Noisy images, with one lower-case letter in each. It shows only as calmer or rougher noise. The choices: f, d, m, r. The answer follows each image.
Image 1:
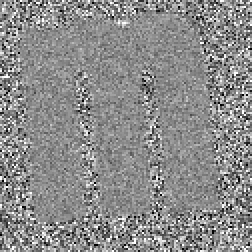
calm m
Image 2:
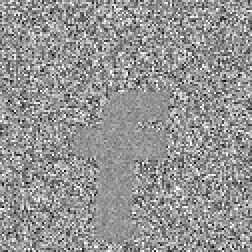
calm f
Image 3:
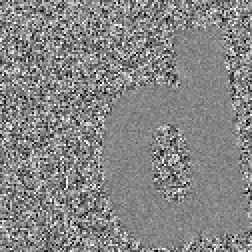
calm d
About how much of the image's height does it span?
nearly all
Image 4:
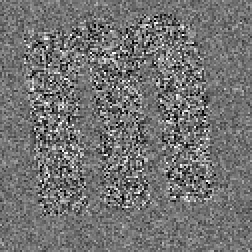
rough m
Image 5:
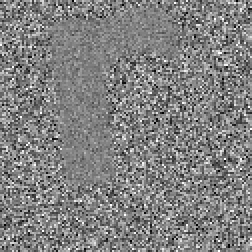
calm r
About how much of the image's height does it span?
two thirds
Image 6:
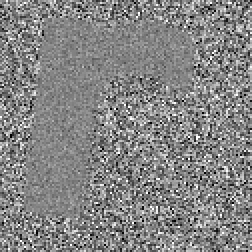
calm r
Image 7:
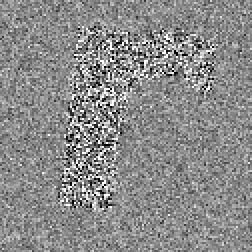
rough r
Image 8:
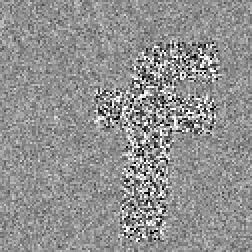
rough f
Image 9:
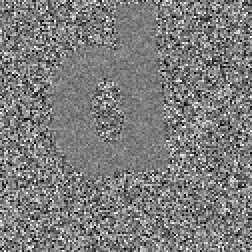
calm d
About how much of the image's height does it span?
two thirds
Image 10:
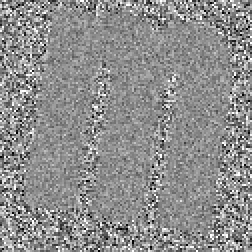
calm m
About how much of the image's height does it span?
nearly all
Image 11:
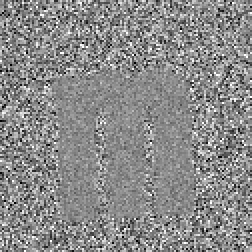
calm m
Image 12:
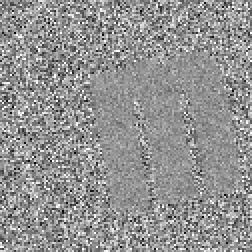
calm m
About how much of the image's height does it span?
two thirds
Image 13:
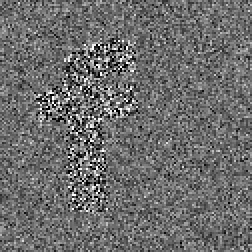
rough f
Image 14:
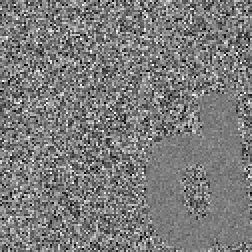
calm d
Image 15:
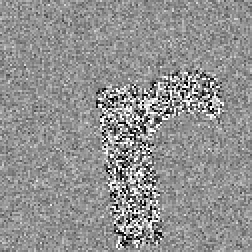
rough r
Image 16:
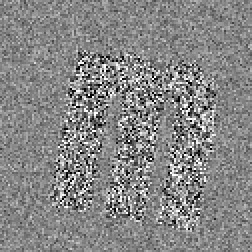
rough m
